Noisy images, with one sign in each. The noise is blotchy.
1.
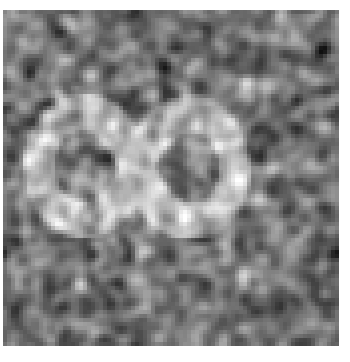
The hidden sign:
infinity sign
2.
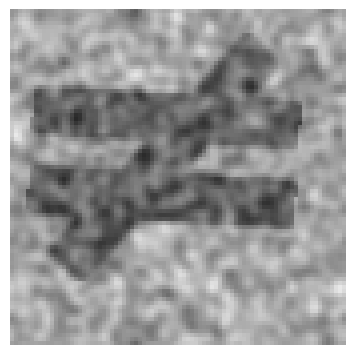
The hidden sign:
not-equal sign
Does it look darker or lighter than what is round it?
darker
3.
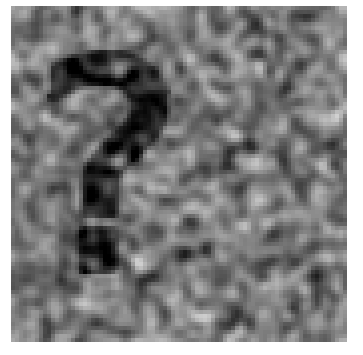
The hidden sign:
question mark
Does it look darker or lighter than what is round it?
darker
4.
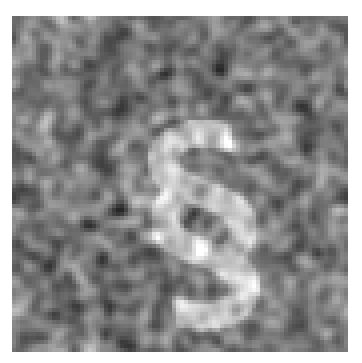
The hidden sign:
section sign
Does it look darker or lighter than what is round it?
lighter
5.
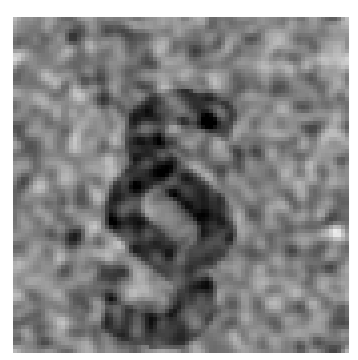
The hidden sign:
section sign
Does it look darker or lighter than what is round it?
darker
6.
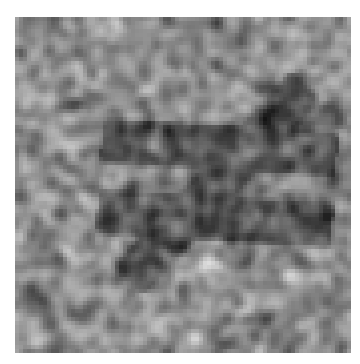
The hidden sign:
not-equal sign
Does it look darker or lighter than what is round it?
darker
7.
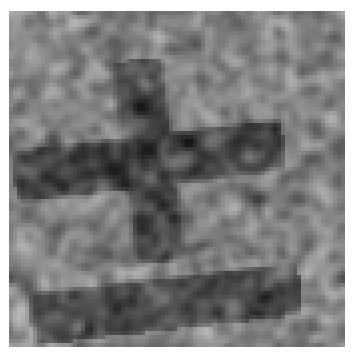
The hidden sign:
plus-minus sign
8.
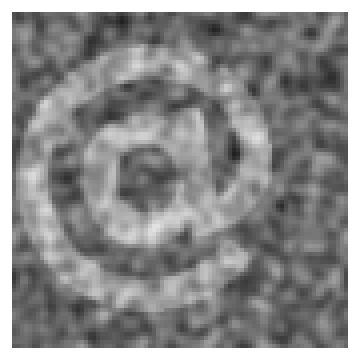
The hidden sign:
at sign
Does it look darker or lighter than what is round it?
lighter
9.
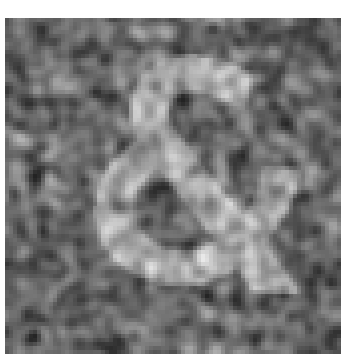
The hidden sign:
ampersand
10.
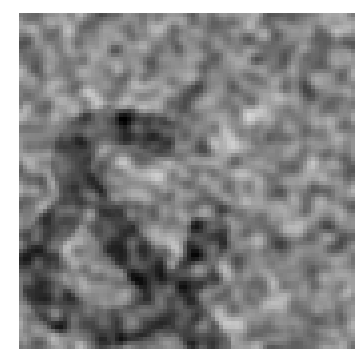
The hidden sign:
ampersand
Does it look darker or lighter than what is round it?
darker
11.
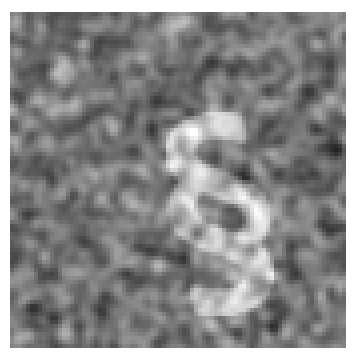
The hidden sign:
section sign
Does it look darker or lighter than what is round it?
lighter
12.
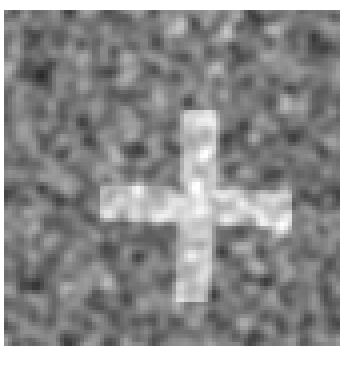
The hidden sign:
plus sign
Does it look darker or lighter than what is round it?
lighter
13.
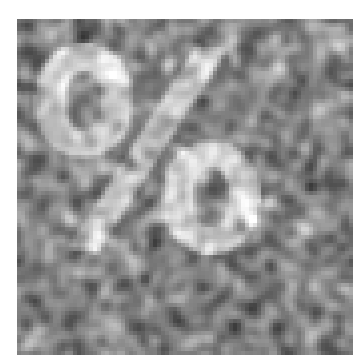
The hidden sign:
percent sign
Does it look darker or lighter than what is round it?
lighter
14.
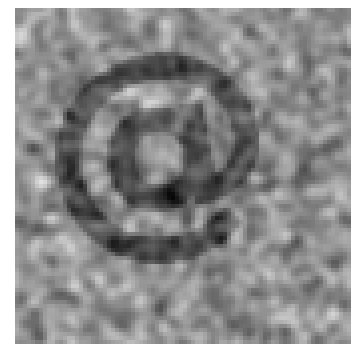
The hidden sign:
at sign
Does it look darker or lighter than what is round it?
darker
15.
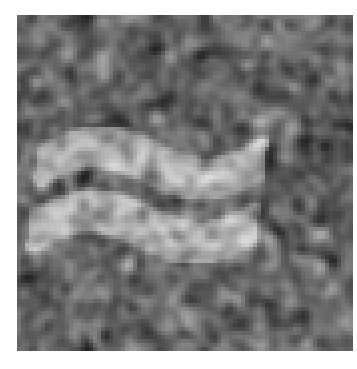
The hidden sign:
approximately sign
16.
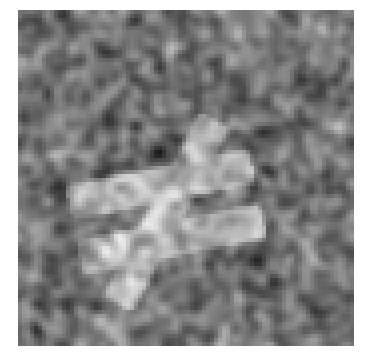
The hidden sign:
not-equal sign
